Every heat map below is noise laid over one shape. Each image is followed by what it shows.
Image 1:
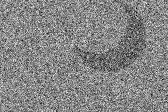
dark crescent
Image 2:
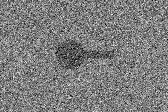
dark lollipop, centre
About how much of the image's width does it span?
a third
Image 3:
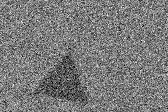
dark triangle
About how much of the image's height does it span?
half
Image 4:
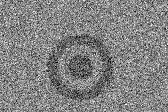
dark bullseye
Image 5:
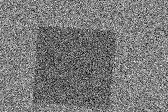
dark square
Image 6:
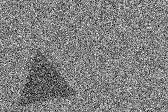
dark triangle
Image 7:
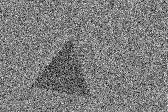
dark triangle
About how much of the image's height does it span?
half
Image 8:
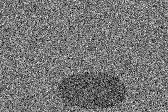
dark ellipse, bottom middle
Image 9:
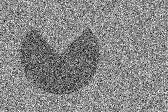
dark disc with a wedge cut out
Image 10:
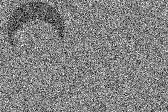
dark crescent, top left
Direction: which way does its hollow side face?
down
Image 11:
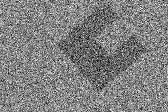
dark square with a notch
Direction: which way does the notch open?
up and right
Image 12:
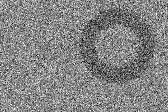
dark ring
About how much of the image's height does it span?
two thirds
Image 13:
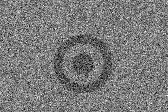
dark bullseye
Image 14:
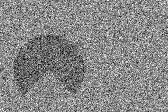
dark disc with a wedge cut out
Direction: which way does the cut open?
down
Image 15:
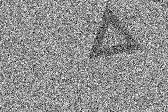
dark triangle frame
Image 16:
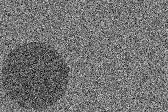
dark disc
